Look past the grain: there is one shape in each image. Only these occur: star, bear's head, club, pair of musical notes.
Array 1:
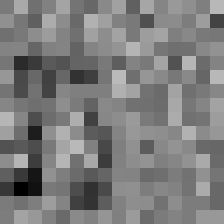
pair of musical notes
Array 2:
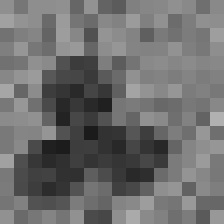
club
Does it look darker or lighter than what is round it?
darker
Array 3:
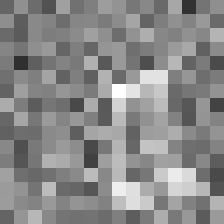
pair of musical notes
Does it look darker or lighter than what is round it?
lighter
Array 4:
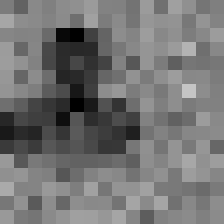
club
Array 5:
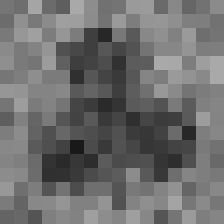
club
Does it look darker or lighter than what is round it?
darker
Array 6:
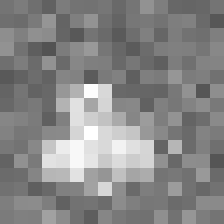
club
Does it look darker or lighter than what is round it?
lighter
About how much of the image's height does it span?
half
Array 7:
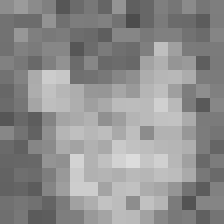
bear's head
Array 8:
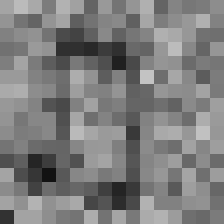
pair of musical notes
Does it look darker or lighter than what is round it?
darker
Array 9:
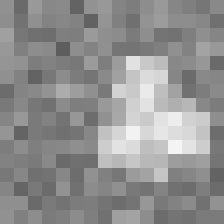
club
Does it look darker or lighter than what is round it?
lighter
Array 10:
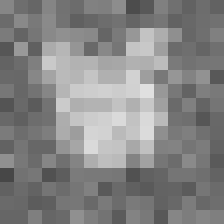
bear's head
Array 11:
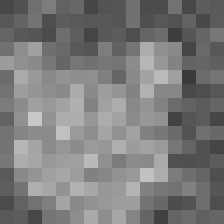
bear's head
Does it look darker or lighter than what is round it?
lighter
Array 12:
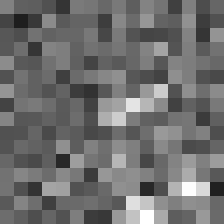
pair of musical notes
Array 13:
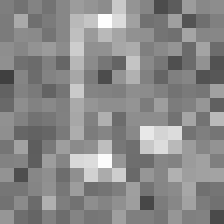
pair of musical notes
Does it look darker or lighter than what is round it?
lighter
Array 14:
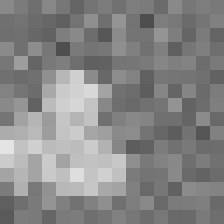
club
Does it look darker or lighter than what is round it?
lighter
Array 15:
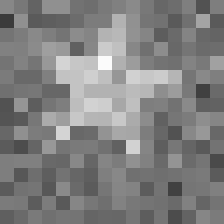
star
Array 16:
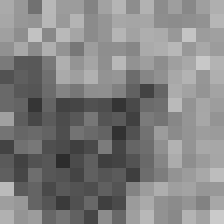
bear's head
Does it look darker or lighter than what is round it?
darker
